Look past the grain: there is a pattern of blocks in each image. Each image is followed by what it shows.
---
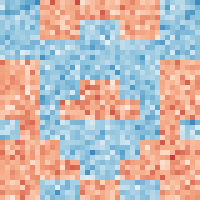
left and right mirror each other
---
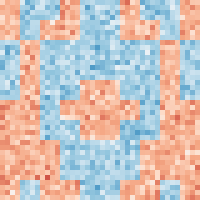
left and right mirror each other
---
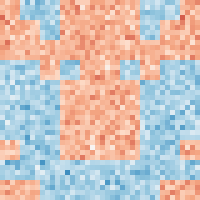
left and right mirror each other
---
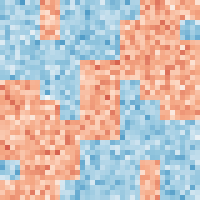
the same after a half turn
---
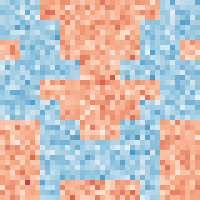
left and right mirror each other
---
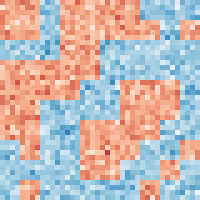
mirrored about the diagonal from the top left
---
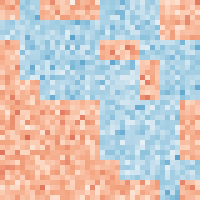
mirrored about the diagonal from the bottom left
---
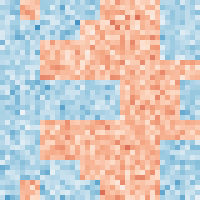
top and bottom mirror each other
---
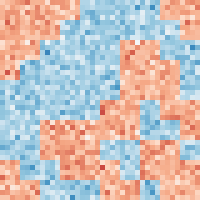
mirrored about the diagonal from the top left
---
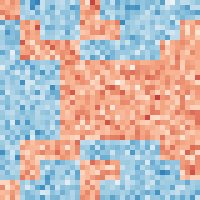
top and bottom mirror each other
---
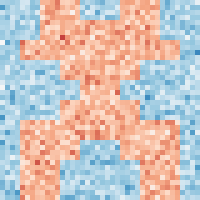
left and right mirror each other
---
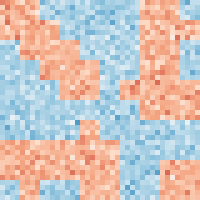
mirrored about the diagonal from the top left
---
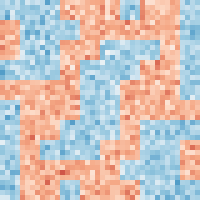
the same after a half turn
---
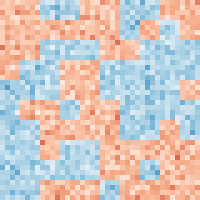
no symmetry
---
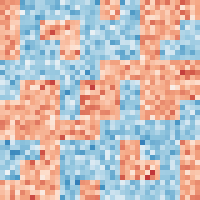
the same after a half turn
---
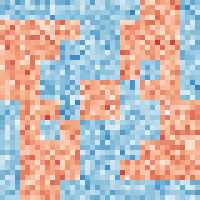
the same after a half turn
